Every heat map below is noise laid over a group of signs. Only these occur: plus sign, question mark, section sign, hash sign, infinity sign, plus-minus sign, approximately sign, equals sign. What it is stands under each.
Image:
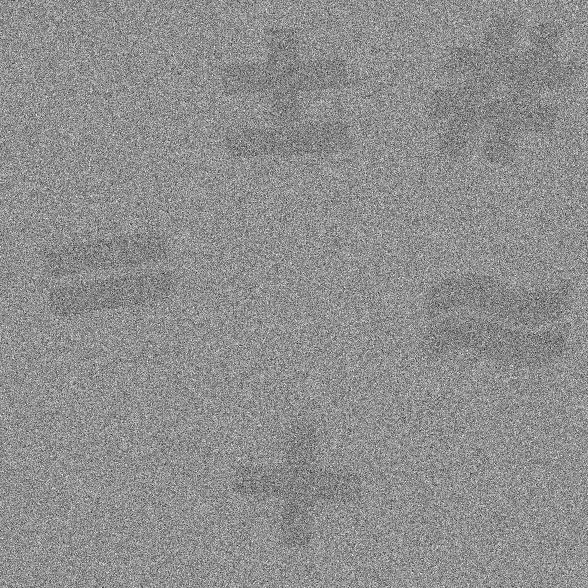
top middle: plus-minus sign; top right: hash sign; middle left: equals sign; middle right: approximately sign; bottom middle: plus sign
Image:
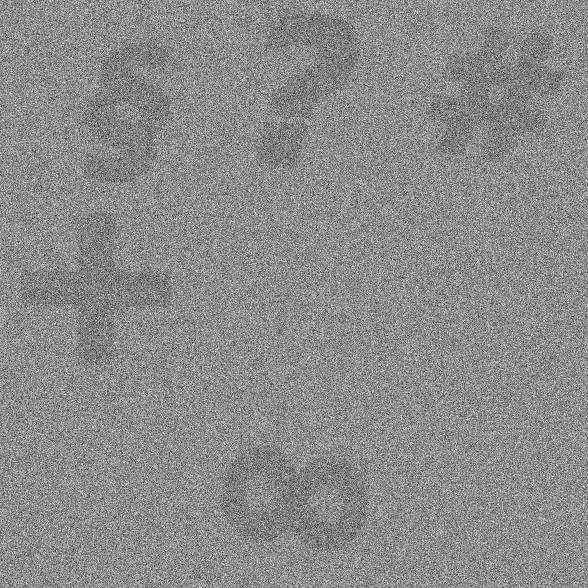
top left: section sign; top middle: question mark; top right: hash sign; middle left: plus sign; bottom middle: infinity sign
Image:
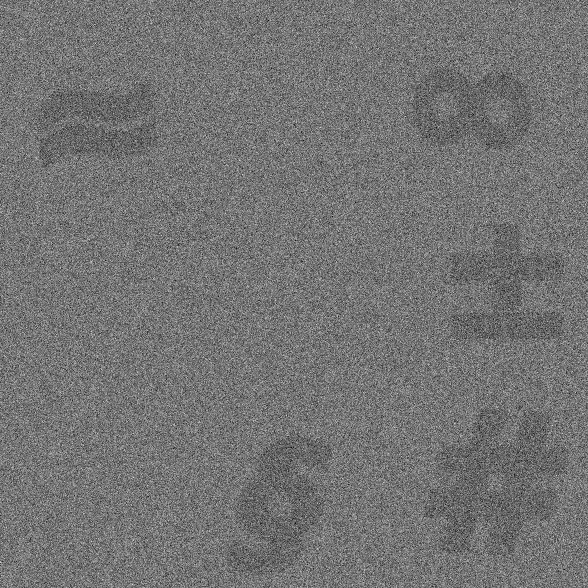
top left: approximately sign; top right: infinity sign; middle right: plus-minus sign; bottom middle: section sign; bottom right: hash sign
